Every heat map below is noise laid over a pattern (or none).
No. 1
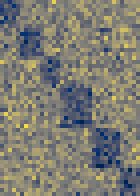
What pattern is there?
blocks along the diagonal
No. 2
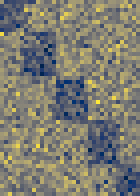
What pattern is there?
blocks along the diagonal
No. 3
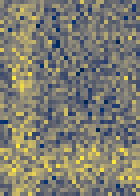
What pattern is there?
bands of rows crossing bands of columns
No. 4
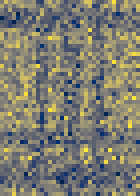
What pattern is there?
bands of rows crossing bands of columns
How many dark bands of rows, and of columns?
3 and 3
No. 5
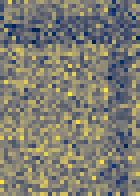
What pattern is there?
bands of rows crossing bands of columns
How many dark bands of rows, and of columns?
1 and 1
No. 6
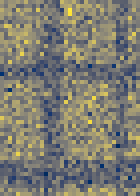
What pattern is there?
bands of rows crossing bands of columns
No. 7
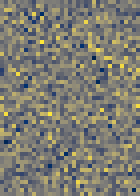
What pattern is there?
only noise
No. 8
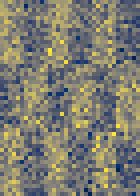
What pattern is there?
a checkerboard
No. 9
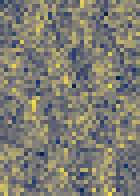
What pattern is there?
a checkerboard
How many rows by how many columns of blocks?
4 by 6
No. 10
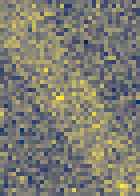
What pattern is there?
a diagonal band
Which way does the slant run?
top left to bottom right
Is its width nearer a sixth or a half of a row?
a half
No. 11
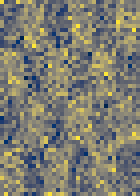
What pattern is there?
a checkerboard
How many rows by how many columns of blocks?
4 by 6
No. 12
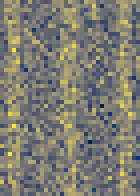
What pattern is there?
bands of columns
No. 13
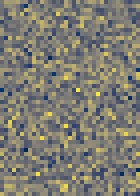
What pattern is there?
only noise
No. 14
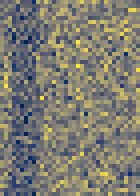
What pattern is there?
one band of columns
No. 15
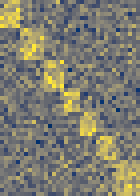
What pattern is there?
blocks along the diagonal
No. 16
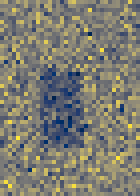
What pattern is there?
one block
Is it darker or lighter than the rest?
darker
